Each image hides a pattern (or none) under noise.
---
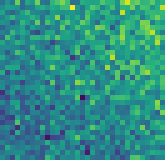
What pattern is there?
a smooth slope
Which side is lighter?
top right
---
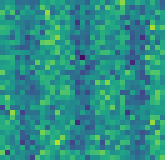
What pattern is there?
vertical stripes
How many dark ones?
3
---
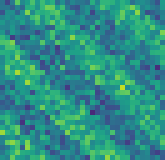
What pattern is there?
diagonal stripes
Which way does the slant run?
top left to bottom right
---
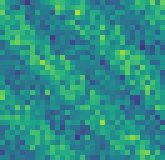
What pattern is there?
diagonal stripes
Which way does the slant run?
top left to bottom right
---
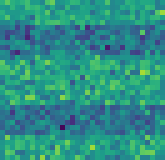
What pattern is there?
horizontal stripes
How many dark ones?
2
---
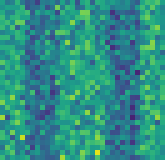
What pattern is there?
vertical stripes
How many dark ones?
2
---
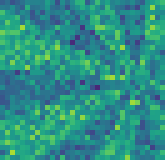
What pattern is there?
spokes from one point
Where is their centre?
middle right
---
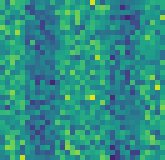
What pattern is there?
vertical stripes
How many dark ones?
2
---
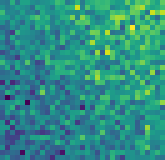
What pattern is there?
a smooth slope
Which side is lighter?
top right
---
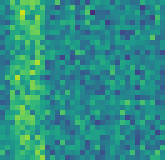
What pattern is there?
one vertical stripe
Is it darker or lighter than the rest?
lighter
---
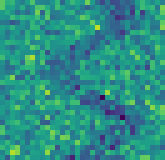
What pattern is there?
a wavy band
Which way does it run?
top to bottom
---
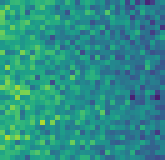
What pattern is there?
a smooth slope
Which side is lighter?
left
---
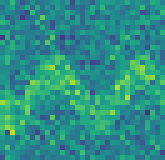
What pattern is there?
a wavy band
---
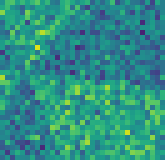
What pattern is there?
spokes from one point
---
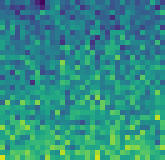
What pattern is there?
a smooth slope
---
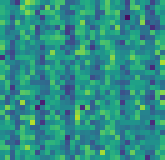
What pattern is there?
vertical stripes
